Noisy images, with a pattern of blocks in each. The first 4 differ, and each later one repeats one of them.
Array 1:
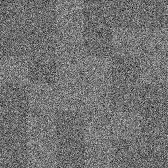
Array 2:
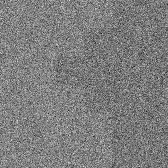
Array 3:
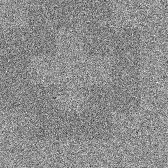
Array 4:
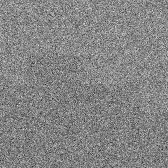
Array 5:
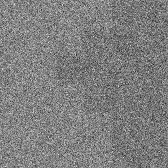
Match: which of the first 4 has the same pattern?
2
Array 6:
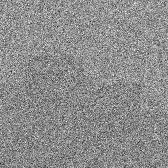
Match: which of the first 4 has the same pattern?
4
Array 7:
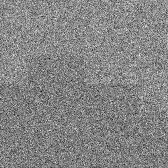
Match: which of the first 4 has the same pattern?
4
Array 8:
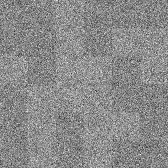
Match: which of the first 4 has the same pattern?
1
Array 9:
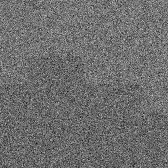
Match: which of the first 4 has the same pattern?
4
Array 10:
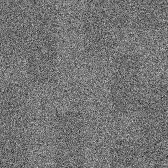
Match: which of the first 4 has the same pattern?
1
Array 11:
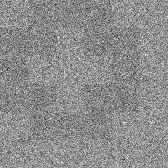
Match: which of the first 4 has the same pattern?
3
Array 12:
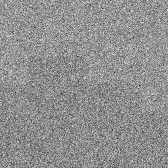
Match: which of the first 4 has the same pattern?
4
